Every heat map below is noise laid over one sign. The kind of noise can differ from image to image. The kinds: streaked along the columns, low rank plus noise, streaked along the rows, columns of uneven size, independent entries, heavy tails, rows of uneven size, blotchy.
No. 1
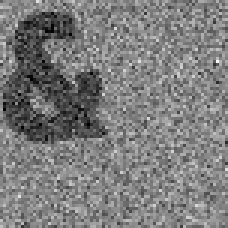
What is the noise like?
independent entries
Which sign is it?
ampersand
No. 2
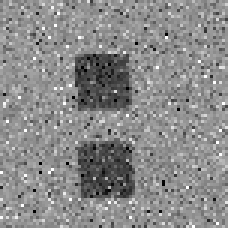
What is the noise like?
heavy tails
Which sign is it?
colon
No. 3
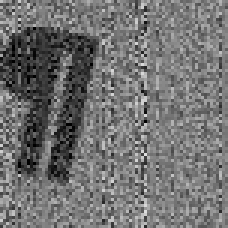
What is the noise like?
columns of uneven size
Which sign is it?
pilcrow
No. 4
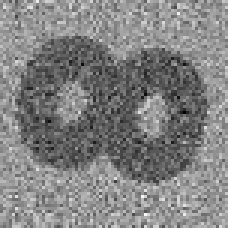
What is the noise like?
low rank plus noise
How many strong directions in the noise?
three or four
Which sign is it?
infinity sign
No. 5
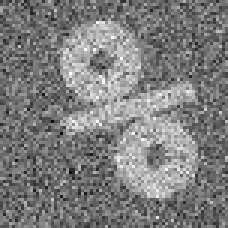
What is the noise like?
independent entries
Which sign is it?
percent sign
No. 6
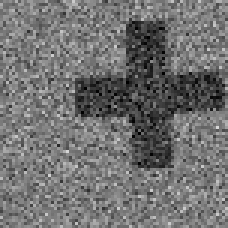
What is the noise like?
independent entries
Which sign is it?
plus sign
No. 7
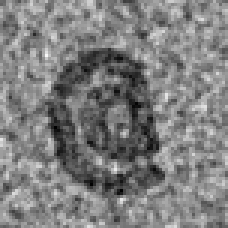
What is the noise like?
blotchy
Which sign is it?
at sign
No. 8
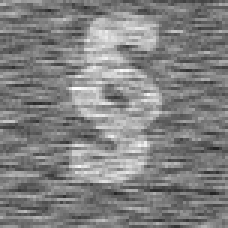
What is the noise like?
streaked along the rows
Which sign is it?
section sign
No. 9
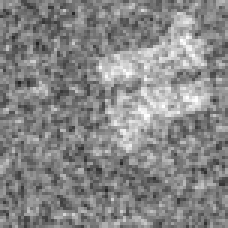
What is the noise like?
blotchy
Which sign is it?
not-equal sign
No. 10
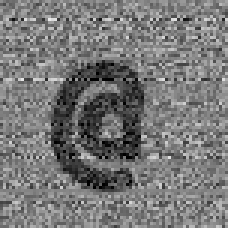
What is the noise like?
rows of uneven size
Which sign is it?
at sign
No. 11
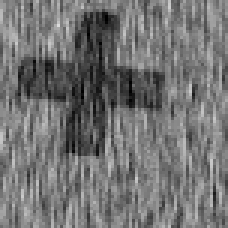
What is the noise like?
streaked along the columns
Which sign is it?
plus sign
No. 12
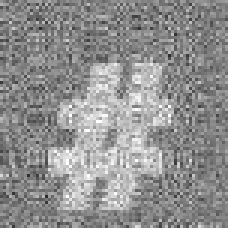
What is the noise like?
low rank plus noise
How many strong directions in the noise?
two
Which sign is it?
hash sign
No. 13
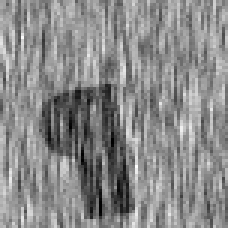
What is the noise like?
streaked along the columns
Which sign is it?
pilcrow
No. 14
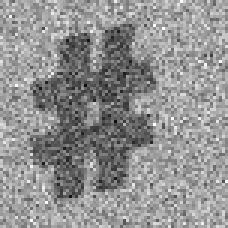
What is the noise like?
independent entries
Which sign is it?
hash sign
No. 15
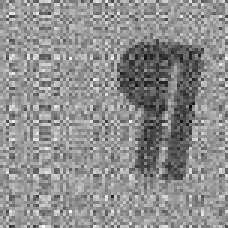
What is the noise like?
low rank plus noise
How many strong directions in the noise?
one
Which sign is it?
pilcrow
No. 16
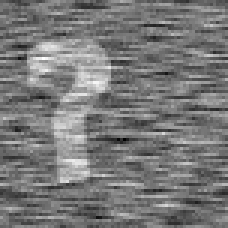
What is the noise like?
streaked along the rows
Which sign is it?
question mark
